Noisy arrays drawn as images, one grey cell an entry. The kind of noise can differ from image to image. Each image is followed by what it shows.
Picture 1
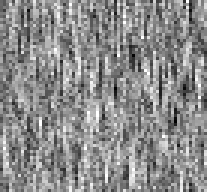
streaked along the columns
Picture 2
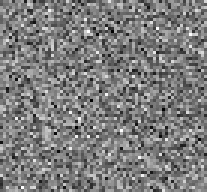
independent entries
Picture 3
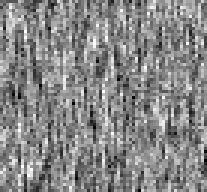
streaked along the columns
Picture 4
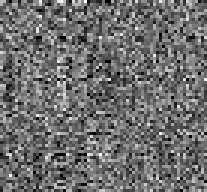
low rank plus noise
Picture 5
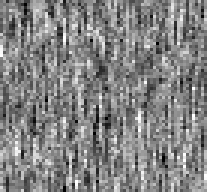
streaked along the columns
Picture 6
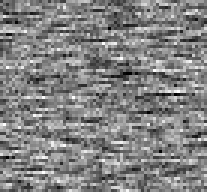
streaked along the rows
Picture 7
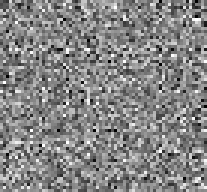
low rank plus noise
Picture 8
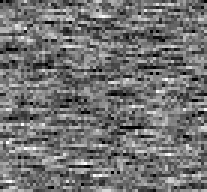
streaked along the rows
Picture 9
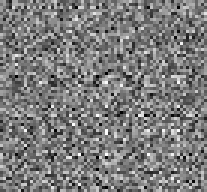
low rank plus noise
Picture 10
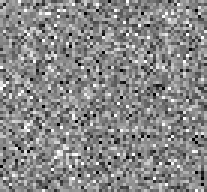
heavy tails
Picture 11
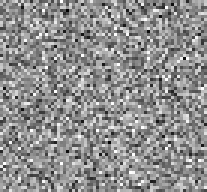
independent entries
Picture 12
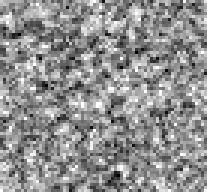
blotchy
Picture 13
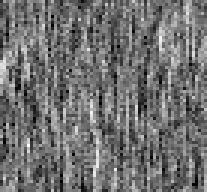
streaked along the columns
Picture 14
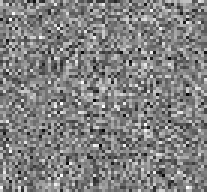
low rank plus noise
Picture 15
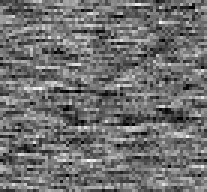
streaked along the rows
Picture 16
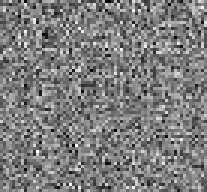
low rank plus noise
